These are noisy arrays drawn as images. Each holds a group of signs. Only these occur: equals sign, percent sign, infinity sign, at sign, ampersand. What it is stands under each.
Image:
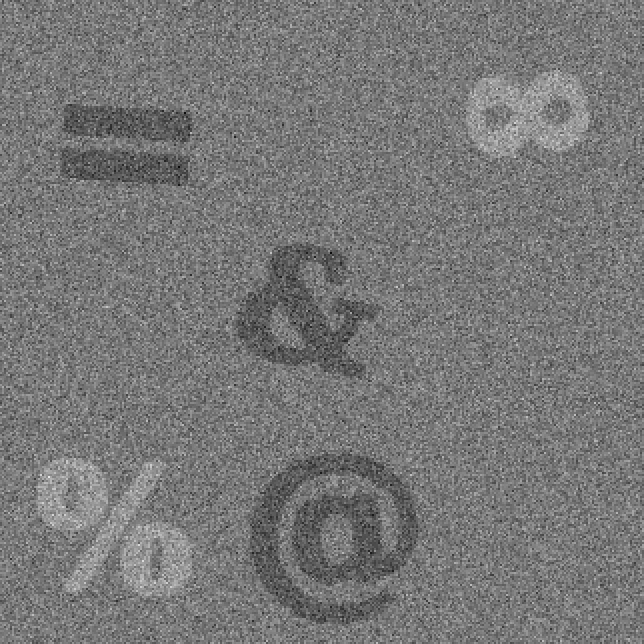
top left: dark equals sign; top right: light infinity sign; centre: dark ampersand; bottom left: light percent sign; bottom middle: dark at sign
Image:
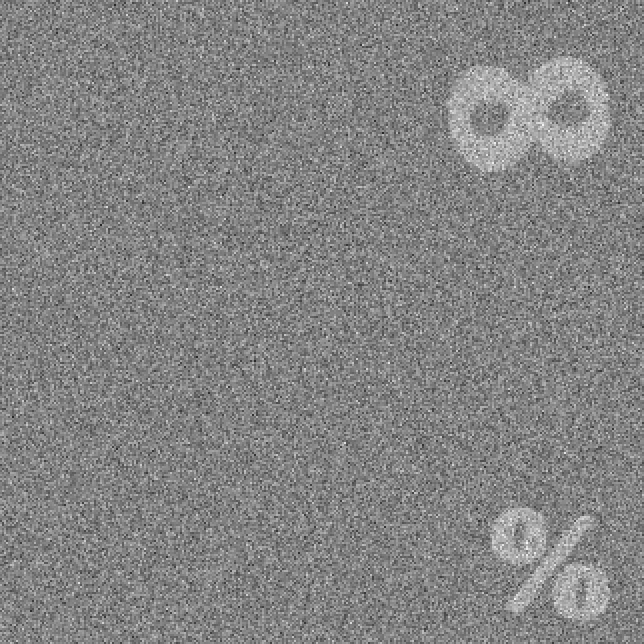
top right: light infinity sign; bottom right: light percent sign
